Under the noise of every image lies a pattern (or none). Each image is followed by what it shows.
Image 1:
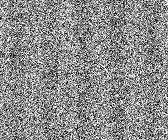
vertical stripes
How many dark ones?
5
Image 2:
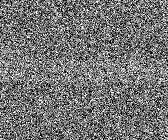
one horizontal stripe
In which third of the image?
middle
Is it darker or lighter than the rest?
lighter
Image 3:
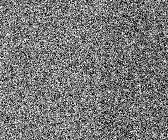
a sharp edge
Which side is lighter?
left
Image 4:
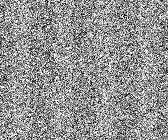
vertical stripes
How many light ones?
4
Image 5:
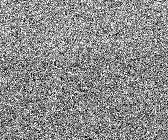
a sharp edge
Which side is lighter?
top
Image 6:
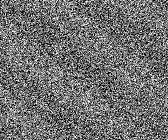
diagonal stripes
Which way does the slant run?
top left to bottom right
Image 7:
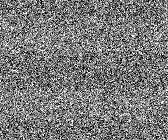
horizontal stripes
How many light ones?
2
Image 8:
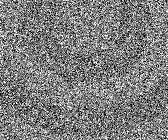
rings round one point
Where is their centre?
top middle
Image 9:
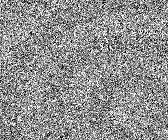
rings round one point
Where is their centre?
bottom right
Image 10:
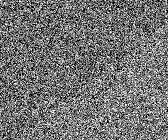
a sharp edge
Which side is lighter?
bottom right
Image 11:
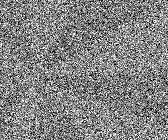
spokes from one point
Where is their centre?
middle left
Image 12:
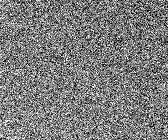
a smooth slope
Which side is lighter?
bottom left
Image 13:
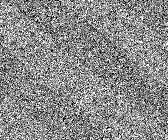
diagonal stripes
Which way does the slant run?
top left to bottom right
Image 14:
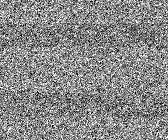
horizontal stripes
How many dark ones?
2
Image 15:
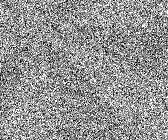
spokes from one point
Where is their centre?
top left
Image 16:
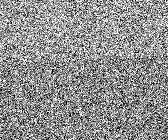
a sharp edge
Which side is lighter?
top
